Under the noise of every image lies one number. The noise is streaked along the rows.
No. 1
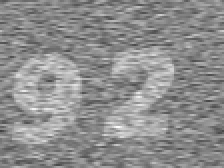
92
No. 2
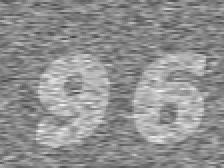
96
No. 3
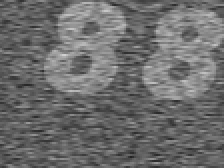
88
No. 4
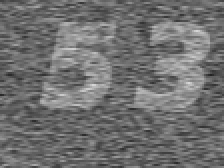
53
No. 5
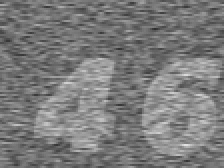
46
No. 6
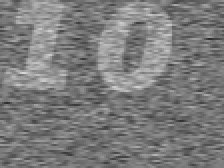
10
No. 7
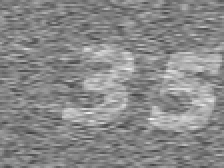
35
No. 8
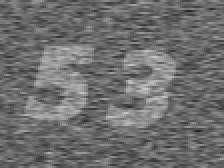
53
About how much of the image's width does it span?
two thirds
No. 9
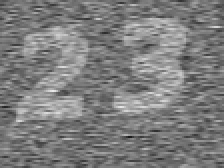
23
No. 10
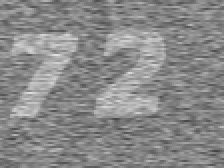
72
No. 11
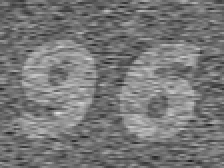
96
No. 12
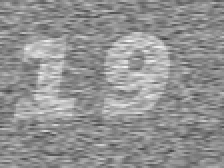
19
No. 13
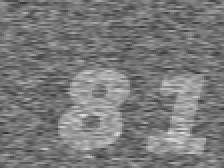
81
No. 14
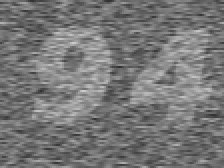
94
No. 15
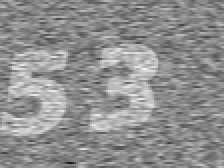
53
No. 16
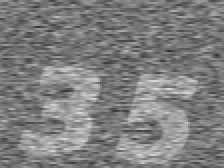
35
